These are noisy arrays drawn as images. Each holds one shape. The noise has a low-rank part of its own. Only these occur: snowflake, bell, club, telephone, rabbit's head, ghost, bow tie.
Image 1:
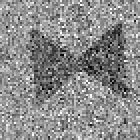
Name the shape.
bow tie
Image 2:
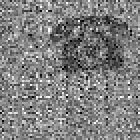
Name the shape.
telephone
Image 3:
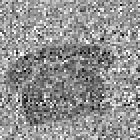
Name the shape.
telephone
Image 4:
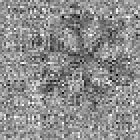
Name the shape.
snowflake
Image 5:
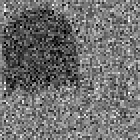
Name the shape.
ghost
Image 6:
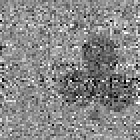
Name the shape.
club
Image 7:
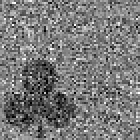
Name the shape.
club
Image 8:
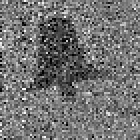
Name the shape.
bell
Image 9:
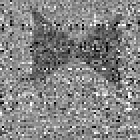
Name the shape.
bow tie
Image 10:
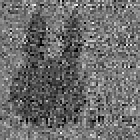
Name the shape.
rabbit's head
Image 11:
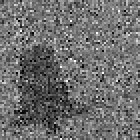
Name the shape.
bell
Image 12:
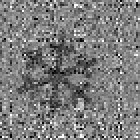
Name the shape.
snowflake
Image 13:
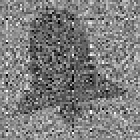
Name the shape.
bell
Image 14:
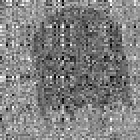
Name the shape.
ghost
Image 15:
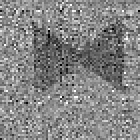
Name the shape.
bow tie
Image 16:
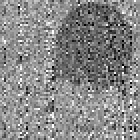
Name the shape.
ghost
